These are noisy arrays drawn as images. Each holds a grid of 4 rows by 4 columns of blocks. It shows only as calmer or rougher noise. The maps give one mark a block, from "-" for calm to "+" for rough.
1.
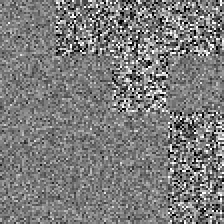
- + + +
- - + -
- - - +
- - - +
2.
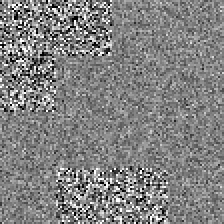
+ + - -
+ - - -
- - - -
- + + -
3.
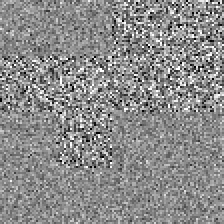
- - + +
+ + + +
- + - -
- - - -
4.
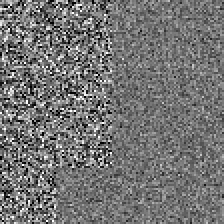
+ + - -
+ + - -
+ + - -
+ - - -
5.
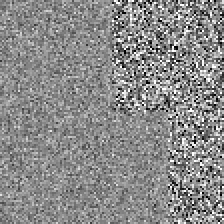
- - + +
- - + +
- - - +
- - - +
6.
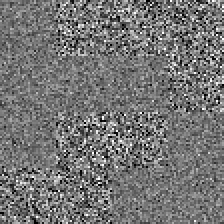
- + + +
- - - +
- + + -
+ + - -
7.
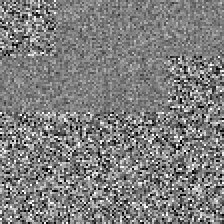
+ - - -
- - - +
+ + + +
+ + + +
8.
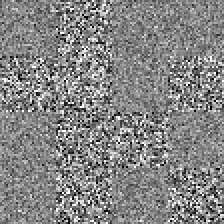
- + - -
+ + - +
- + + -
- + - +
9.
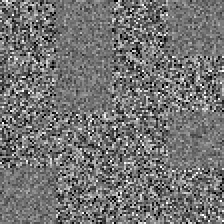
+ - + -
+ - + +
+ + + -
- + + +
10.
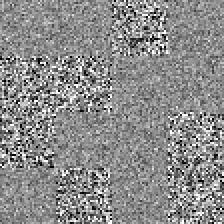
- - + -
+ + - -
+ - - +
- + - +
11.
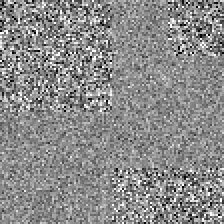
+ + - +
+ + - -
- - - -
- - + +
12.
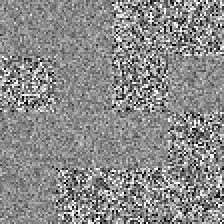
- - + +
+ - + -
- - - +
- + + +
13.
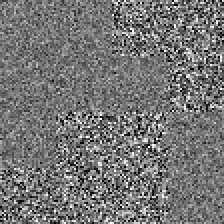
- - + +
- - - +
- + + -
+ + + -
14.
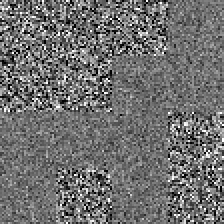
+ + + -
+ + - -
- - - +
- + - +
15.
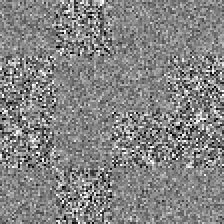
- + - -
+ - - +
+ - + +
- + - -
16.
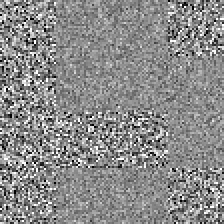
+ - - +
+ - - -
+ + + -
+ - - +
